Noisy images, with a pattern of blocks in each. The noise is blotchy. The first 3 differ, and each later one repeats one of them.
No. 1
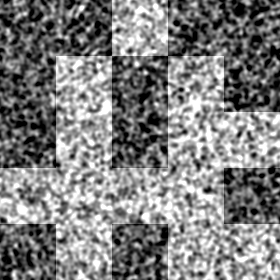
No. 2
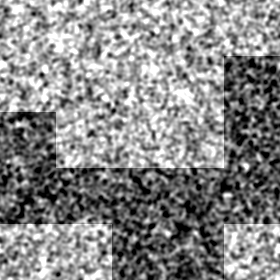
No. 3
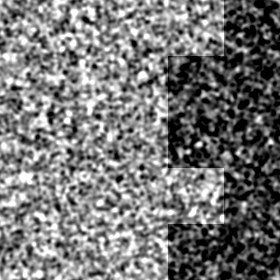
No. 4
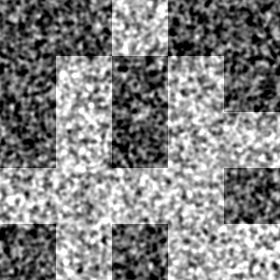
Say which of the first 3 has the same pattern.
1
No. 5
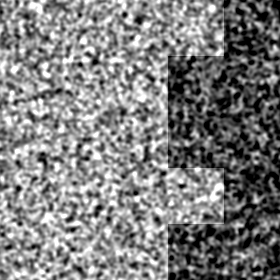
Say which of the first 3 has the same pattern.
3
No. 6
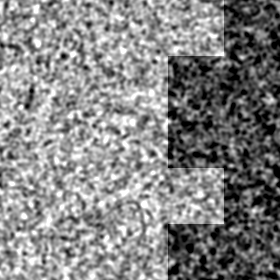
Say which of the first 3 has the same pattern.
3
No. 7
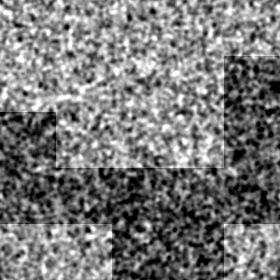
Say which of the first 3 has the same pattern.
2
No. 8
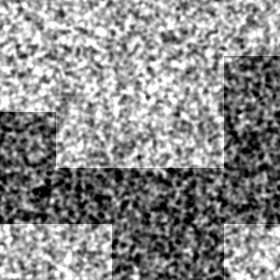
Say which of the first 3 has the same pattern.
2
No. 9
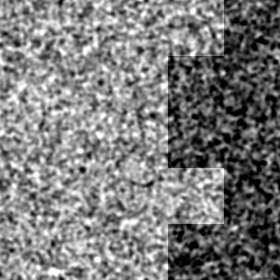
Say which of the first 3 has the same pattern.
3
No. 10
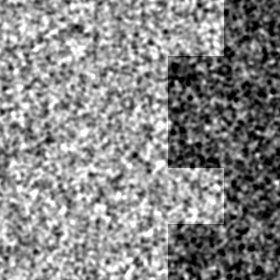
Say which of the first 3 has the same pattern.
3
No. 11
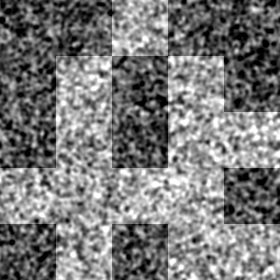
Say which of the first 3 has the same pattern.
1
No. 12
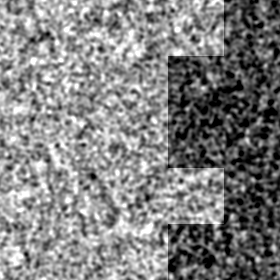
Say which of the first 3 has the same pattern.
3
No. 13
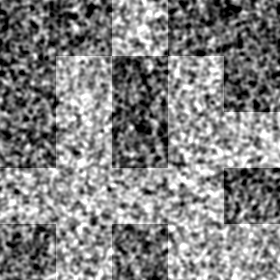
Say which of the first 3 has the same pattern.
1
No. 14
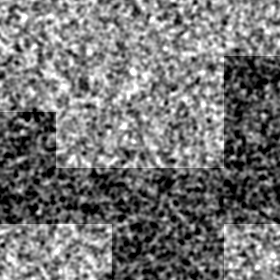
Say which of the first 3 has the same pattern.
2
